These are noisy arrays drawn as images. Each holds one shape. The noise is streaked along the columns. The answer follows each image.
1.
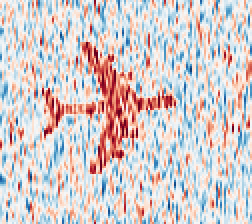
airplane
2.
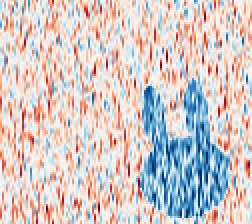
rabbit's head
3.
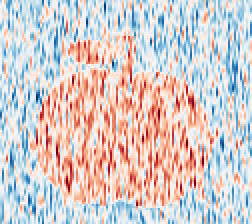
apple
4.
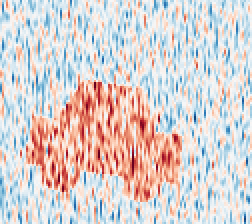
car
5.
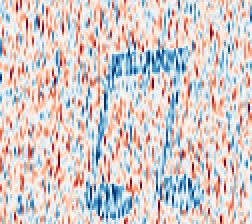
pair of musical notes
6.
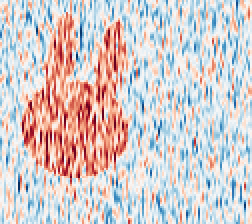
rabbit's head
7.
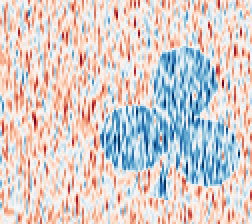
club
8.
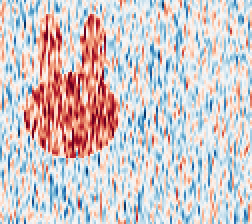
rabbit's head
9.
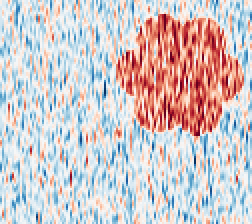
flower
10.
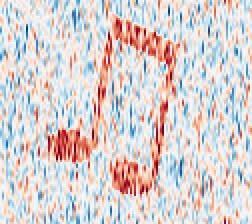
pair of musical notes
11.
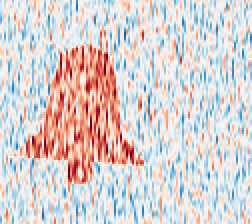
bell
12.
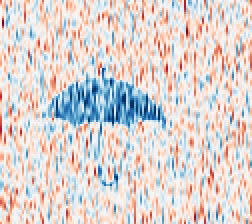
umbrella
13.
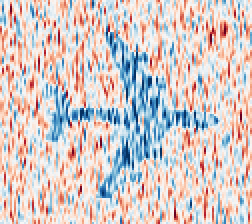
airplane
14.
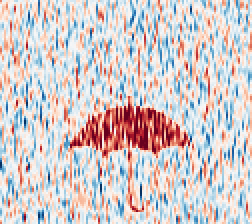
umbrella
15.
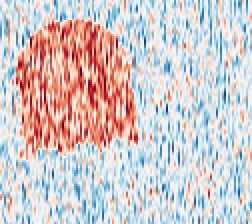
ghost
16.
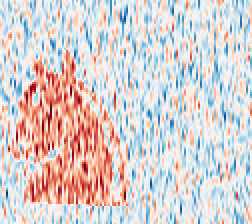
chess knight
